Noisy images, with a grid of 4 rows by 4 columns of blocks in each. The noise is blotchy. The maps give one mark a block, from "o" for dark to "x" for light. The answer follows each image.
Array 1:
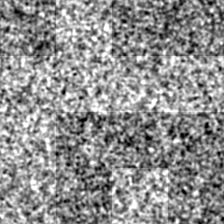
oxoo
xxxx
xooo
xoxo
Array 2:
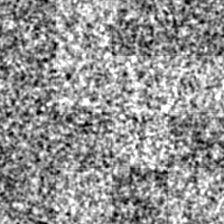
oxoo
oxxx
ooxo
oxox
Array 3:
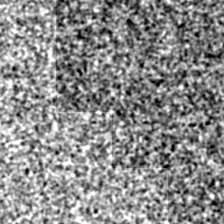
xooo
xooo
xxoo
xxxo
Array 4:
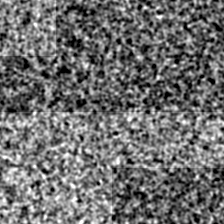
xooo
oooo
xxxx
xxoo
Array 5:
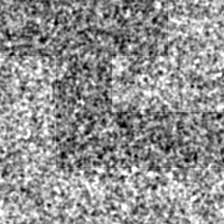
ooox
xoxx
xooo
xxxx
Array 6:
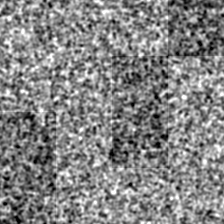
xxxo
xxox
oxox
oxxx
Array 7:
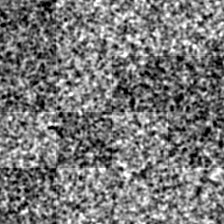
oxxx
oxoo
xoxo
oxxx
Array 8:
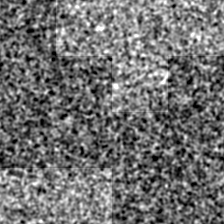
oxxx
ooxo
oooo
xxoo
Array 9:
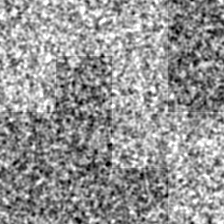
xxxo
xoxo
ooxx
ooox
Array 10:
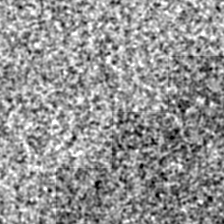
xxxx
xxxo
xxoo
xooo
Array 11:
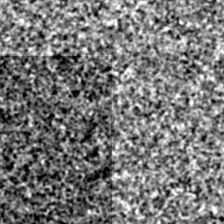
xxxx
ooxx
ooxx
ooxx
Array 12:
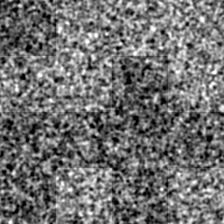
oxxx
xxox
oooo
oxox
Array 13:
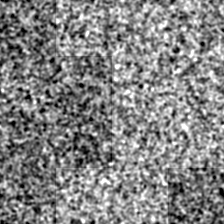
oxxx
ooxx
ooxx
oxxo
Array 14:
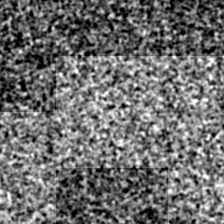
oooo
oxxx
xxxx
xoox
